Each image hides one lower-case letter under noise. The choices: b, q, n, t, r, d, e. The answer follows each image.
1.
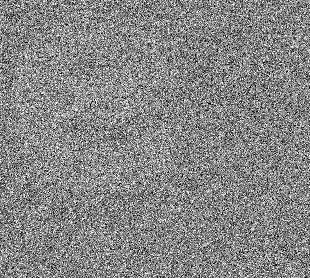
e
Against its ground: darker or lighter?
lighter
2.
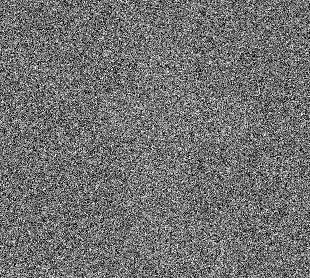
t
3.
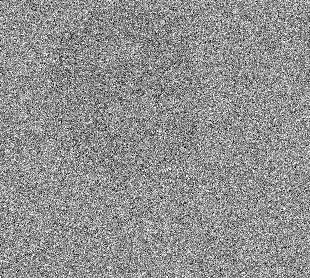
e
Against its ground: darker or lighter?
darker
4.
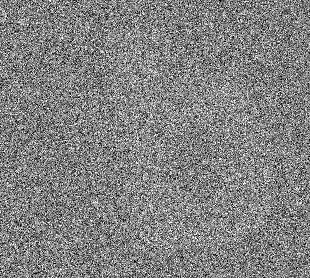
b
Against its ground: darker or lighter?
lighter
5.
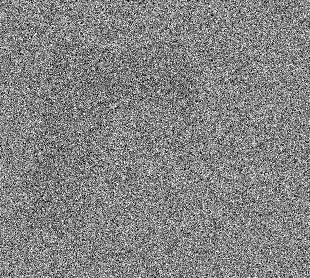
r
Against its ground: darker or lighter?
darker
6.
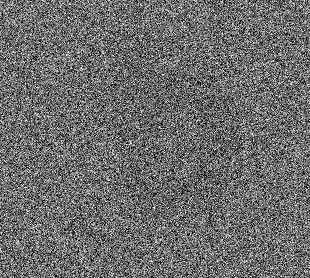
b
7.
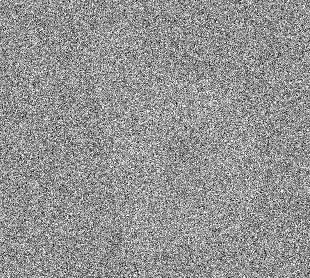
b
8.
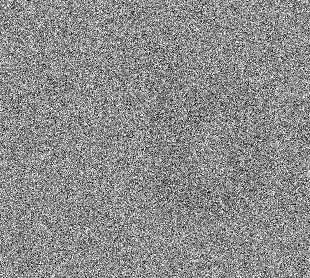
b
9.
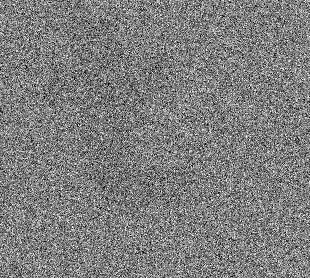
t
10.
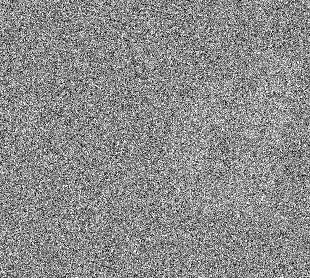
d
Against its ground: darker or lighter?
lighter
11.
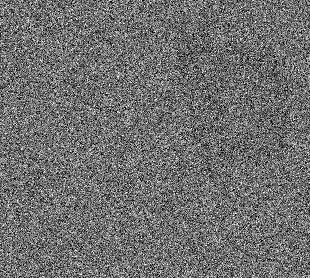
b
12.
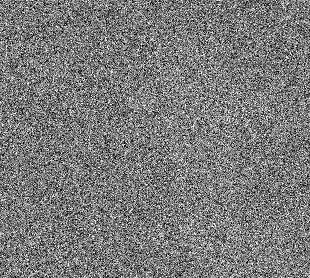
t
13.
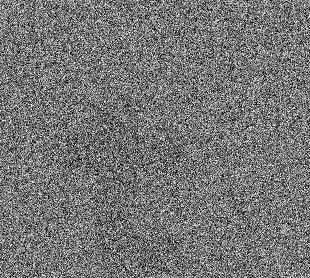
t
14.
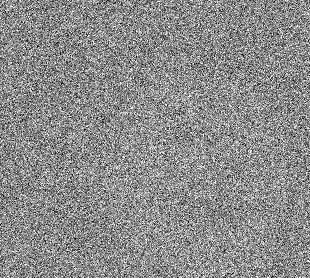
e
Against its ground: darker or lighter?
lighter
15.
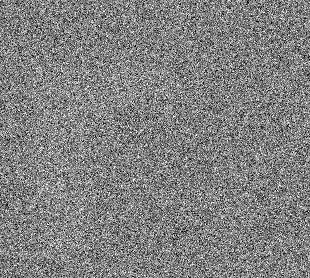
r
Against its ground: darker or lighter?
lighter
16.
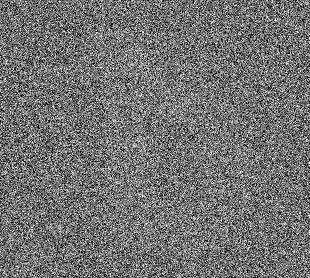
b
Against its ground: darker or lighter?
lighter
